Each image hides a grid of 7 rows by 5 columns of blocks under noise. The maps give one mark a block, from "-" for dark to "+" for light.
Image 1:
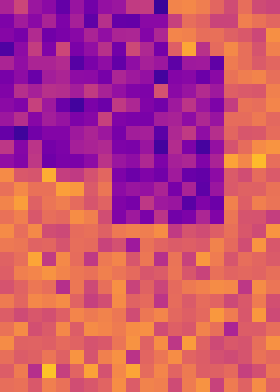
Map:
- - - + +
- - - - +
- - - - +
+ + - - +
+ + + + +
+ + + + +
+ + + + +
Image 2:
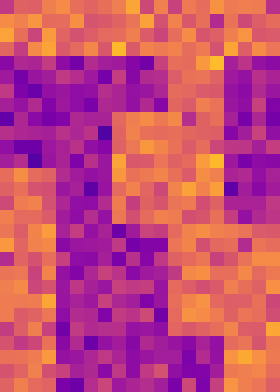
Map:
+ + + + +
- - - + -
- - + + -
+ - + + -
+ - - + +
+ - - + +
+ - - - +
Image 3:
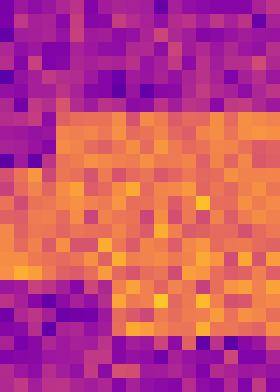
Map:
- - - - -
- - - - -
- + + + +
+ + + + +
+ + + + +
- - + + +
- - - - -
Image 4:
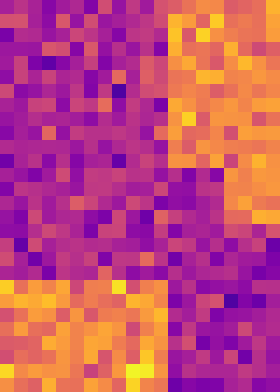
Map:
- - - + +
- - - + +
- - - + +
- - - - +
- - - - -
+ + + - -
+ + + - -
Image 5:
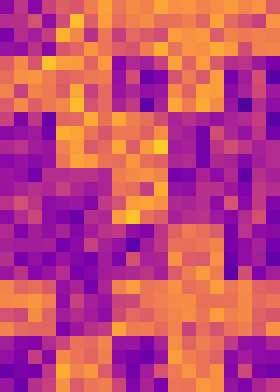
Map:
- + + + +
+ + - + -
- + + - -
- - + - -
- - - + -
+ - + + +
- + - + -
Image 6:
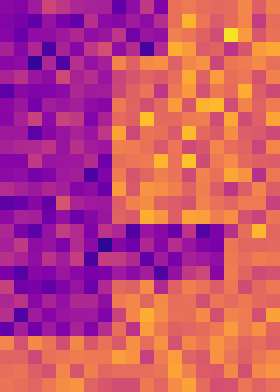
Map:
- - - + +
- - + + +
- - + + +
- - + + +
- - - - +
- - + + +
+ + + + +
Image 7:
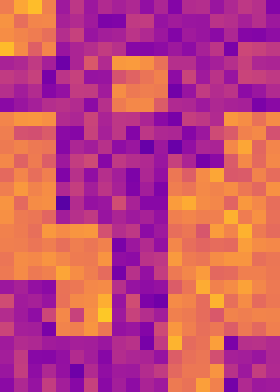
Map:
+ - - - -
- - + - -
+ - - - +
+ - - + +
+ + - + +
- + - + +
- - - + -
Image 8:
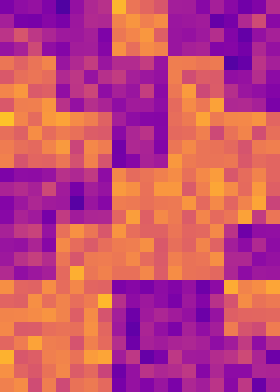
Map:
- - + - -
+ - - + -
+ + - + +
- - + + +
- + + + -
+ + - - +
+ + - - -
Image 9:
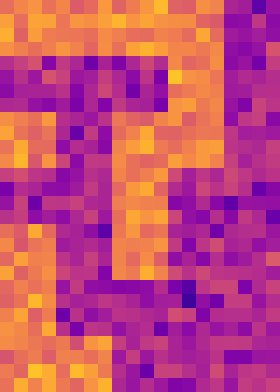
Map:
+ + + + -
- - - + -
+ - + + -
- - + - -
+ - + - -
+ - - - -
+ + - - -
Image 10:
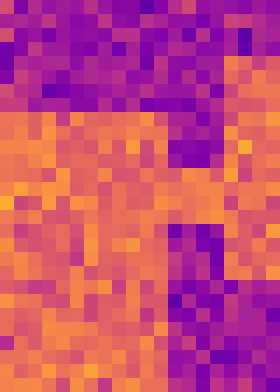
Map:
- - - - -
- - - - +
+ + + - +
+ + + + +
+ + + - +
+ + + - -
+ + + - -
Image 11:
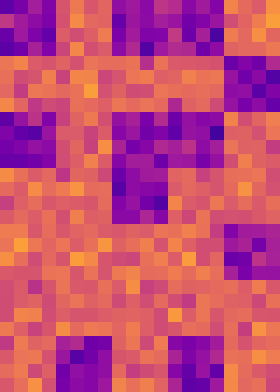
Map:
- + - - +
+ + + + -
- + - - +
+ + - + +
+ + + + -
+ + + + +
+ - + - +
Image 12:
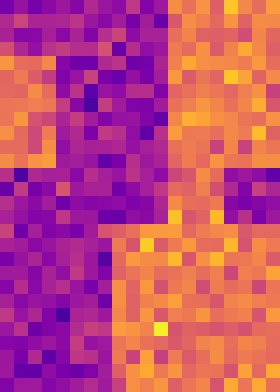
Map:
- - - + +
+ - - + +
+ - - + +
- - - + -
- - + + +
- - + + +
- - + + +
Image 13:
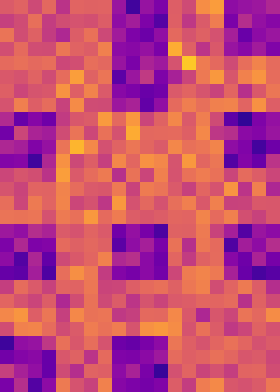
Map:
+ + - + -
+ + - + +
- + + + -
+ + + + +
- + - + -
+ + + + +
- + - + +
